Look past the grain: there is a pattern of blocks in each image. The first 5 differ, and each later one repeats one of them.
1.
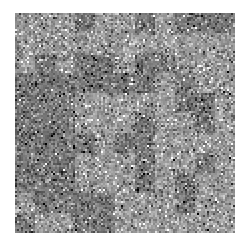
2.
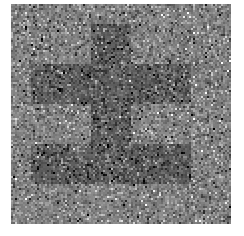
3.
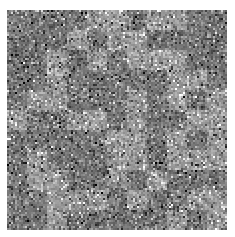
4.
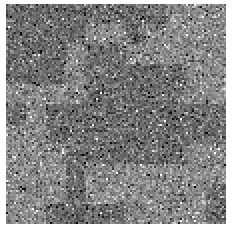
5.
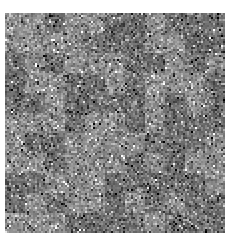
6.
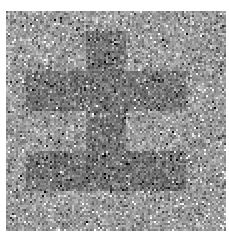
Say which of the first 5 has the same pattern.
2
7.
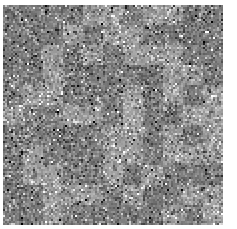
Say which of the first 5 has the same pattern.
3
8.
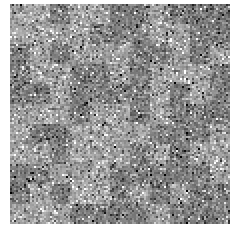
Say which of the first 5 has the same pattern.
5
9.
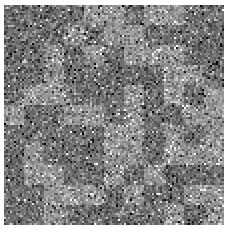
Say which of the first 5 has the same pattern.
3
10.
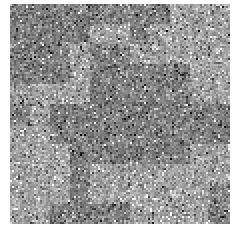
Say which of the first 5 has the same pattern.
4
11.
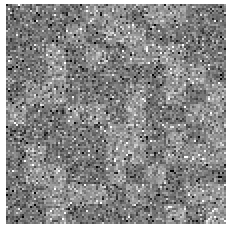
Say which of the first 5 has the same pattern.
3
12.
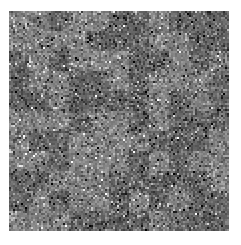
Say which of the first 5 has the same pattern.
5
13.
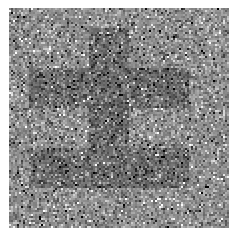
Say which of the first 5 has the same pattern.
2
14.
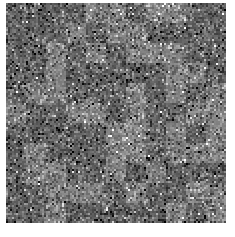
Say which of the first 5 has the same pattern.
3
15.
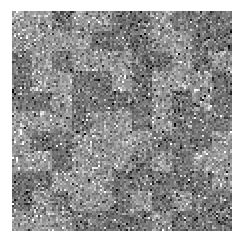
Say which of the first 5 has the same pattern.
5
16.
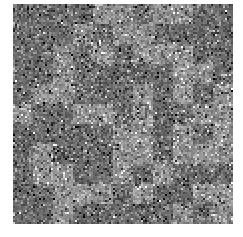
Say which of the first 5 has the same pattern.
3
